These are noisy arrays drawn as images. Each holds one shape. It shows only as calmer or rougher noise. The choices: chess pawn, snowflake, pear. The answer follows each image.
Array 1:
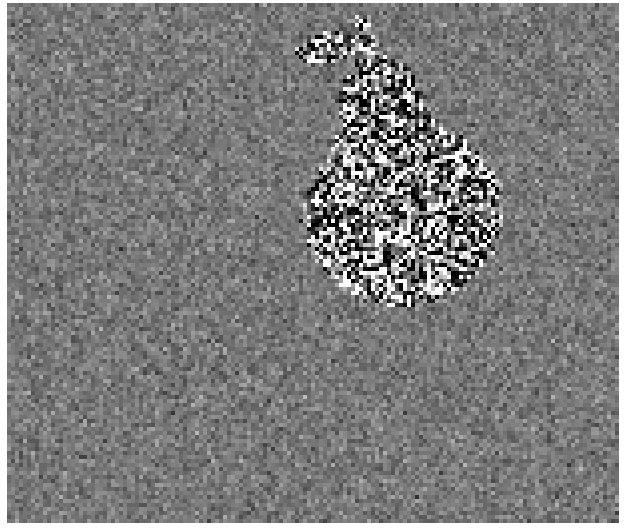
pear
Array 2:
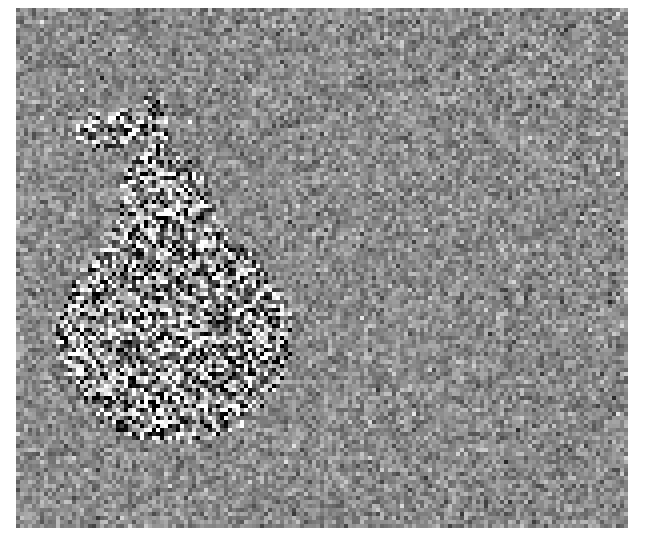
pear
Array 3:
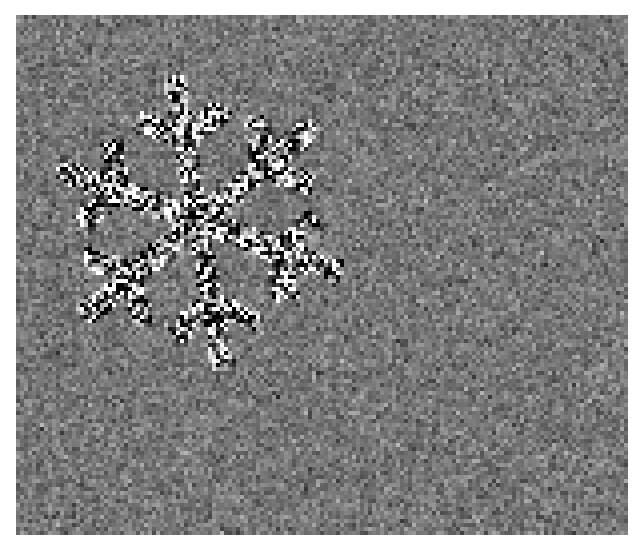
snowflake
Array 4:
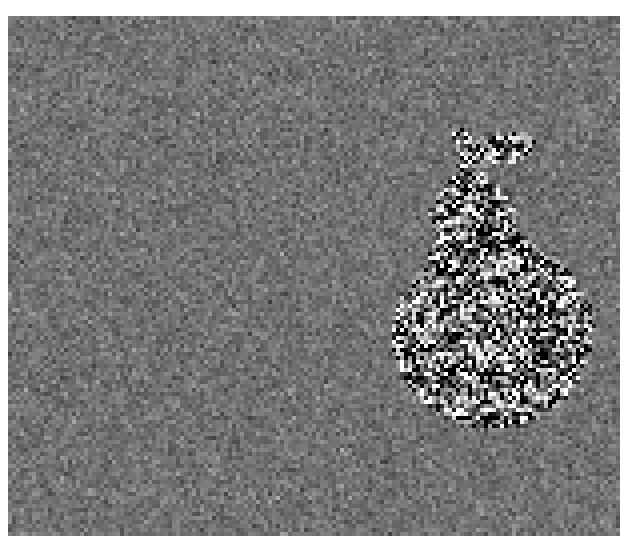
pear
